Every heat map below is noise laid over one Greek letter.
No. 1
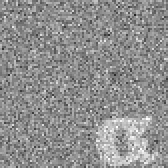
light alpha, bottom right
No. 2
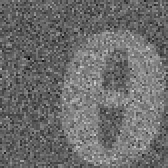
light theta
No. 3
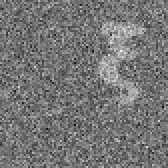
light xi
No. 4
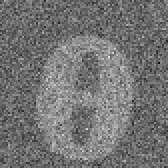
light theta
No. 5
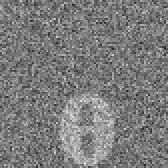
light theta, bottom middle
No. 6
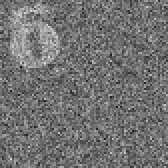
light delta, top left
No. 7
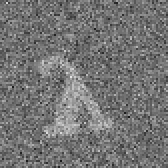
light lambda
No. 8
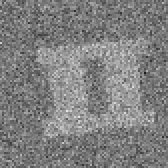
light pi
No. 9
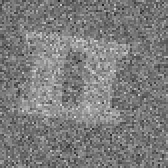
light pi
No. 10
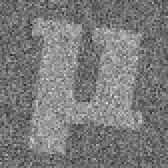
light mu
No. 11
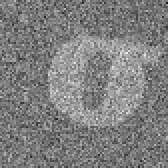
light sigma
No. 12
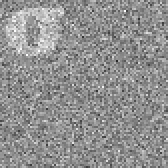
light sigma, top left
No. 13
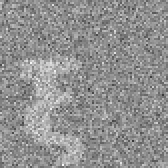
light xi
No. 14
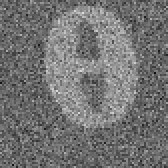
light theta
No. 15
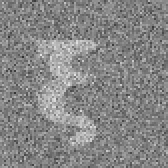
light xi
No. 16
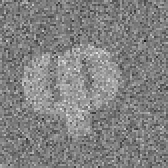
light phi
